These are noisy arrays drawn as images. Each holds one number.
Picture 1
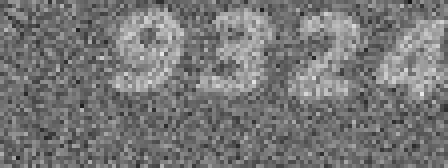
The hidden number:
9324
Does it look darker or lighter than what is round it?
lighter
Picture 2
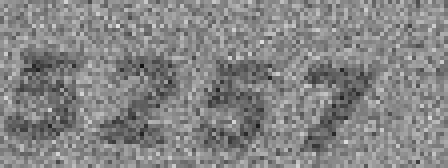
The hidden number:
5257
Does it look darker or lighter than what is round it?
darker
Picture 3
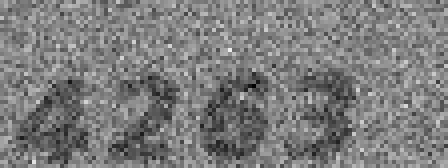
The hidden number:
4263
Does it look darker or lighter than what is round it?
darker
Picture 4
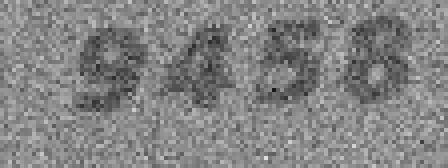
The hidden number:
9458
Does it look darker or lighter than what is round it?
darker
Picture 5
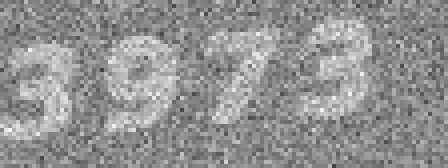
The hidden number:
3973
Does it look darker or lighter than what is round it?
lighter
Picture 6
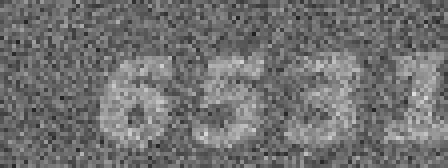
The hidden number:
6531
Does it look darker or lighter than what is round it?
lighter
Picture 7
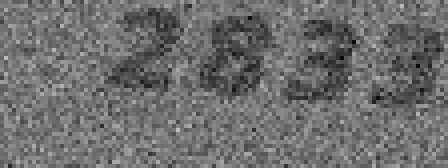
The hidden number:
2833
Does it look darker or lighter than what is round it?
darker
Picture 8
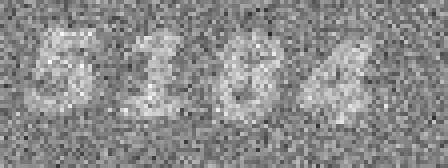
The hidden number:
5184
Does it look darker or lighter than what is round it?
lighter
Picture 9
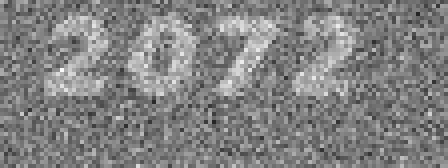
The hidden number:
2072
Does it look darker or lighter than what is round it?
lighter
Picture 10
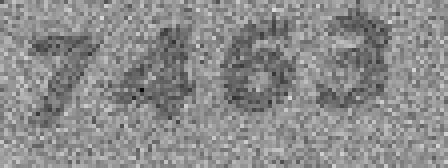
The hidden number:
7463
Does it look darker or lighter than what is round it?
darker
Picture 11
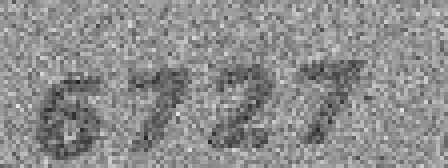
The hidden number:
6727
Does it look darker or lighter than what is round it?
darker
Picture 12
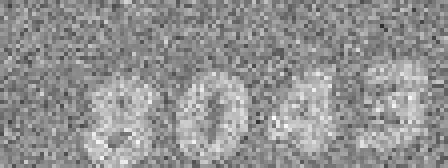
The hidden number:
8043
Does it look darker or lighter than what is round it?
lighter
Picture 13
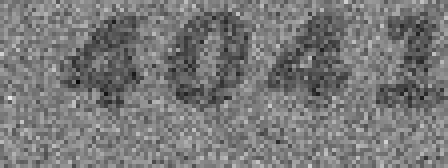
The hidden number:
4041
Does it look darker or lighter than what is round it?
darker
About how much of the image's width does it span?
nearly all
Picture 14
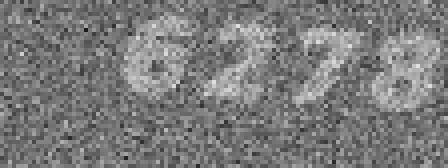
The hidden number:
6278
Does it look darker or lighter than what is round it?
lighter
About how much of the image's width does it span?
two thirds
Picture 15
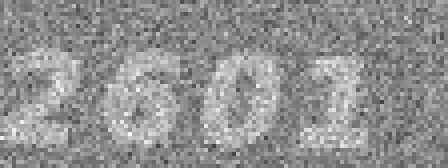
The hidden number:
2601
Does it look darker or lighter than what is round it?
lighter
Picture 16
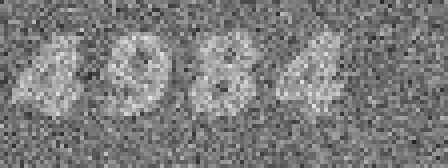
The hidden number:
4984
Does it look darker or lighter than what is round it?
lighter
